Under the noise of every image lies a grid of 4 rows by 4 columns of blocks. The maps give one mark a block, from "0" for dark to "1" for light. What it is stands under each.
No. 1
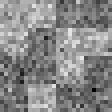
1 1 0 0
1 0 1 1
0 0 1 0
0 1 0 0
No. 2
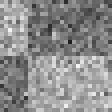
1 0 0 0
1 0 0 0
0 1 1 1
0 1 1 1
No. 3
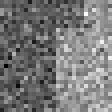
0 0 0 1
0 0 1 1
0 0 1 1
0 0 1 1
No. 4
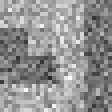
1 1 1 0
0 1 1 0
0 0 1 0
1 1 1 0
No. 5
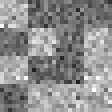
1 0 0 0
0 1 0 1
1 0 0 1
0 1 1 1
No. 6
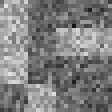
1 0 0 0
1 0 1 1
1 0 0 0
0 1 0 0
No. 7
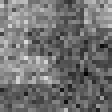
1 1 0 1
1 0 0 0
1 1 0 0
0 0 0 0
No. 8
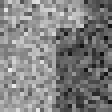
1 1 1 0
1 1 0 0
1 1 0 0
1 1 0 0
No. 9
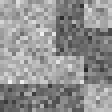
1 1 0 1
1 1 0 0
1 1 1 0
0 0 0 1
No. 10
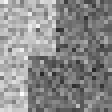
1 1 0 0
1 1 0 0
1 0 0 0
1 0 0 0
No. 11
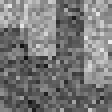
1 1 0 1
0 1 0 1
0 0 0 1
0 0 0 0
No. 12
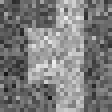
0 0 1 0
0 1 1 0
0 1 1 0
0 0 1 0
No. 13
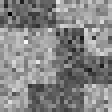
0 0 1 1
1 1 0 1
1 1 0 0
1 0 0 1
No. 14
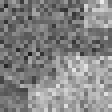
0 0 0 1
0 0 0 0
0 0 1 1
0 1 1 1
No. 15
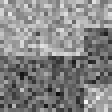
1 1 1 1
1 1 1 0
0 0 0 0
0 0 0 1
